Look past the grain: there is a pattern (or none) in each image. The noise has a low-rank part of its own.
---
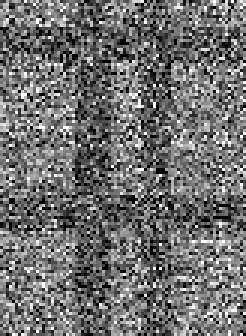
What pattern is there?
bands of rows crossing bands of columns
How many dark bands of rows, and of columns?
2 and 2
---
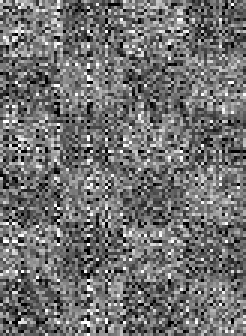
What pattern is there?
a checkerboard
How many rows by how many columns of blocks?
6 by 4
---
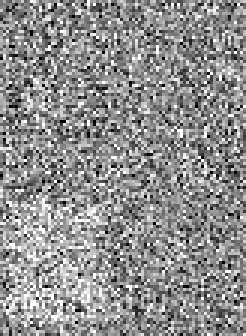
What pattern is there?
one block
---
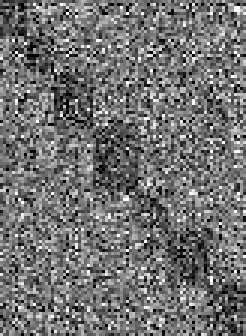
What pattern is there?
blocks along the diagonal
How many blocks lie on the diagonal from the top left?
7
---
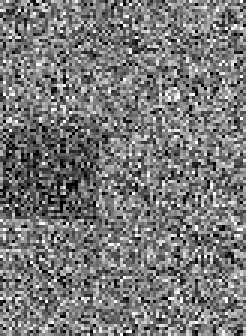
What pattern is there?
one block
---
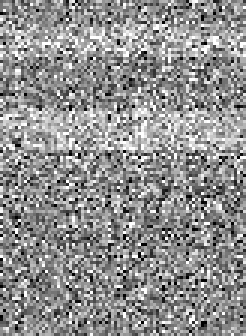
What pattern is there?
bands of rows
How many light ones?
2
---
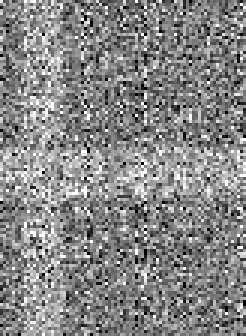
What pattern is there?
bands of rows crossing bands of columns
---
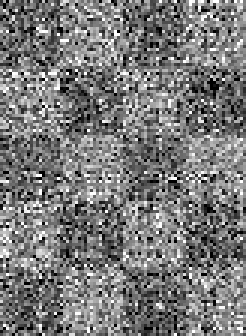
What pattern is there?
a checkerboard
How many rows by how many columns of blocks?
5 by 4
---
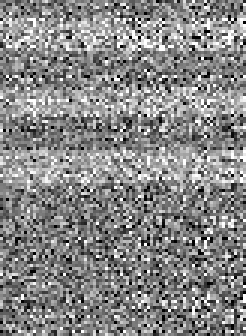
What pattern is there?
bands of rows
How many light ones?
3
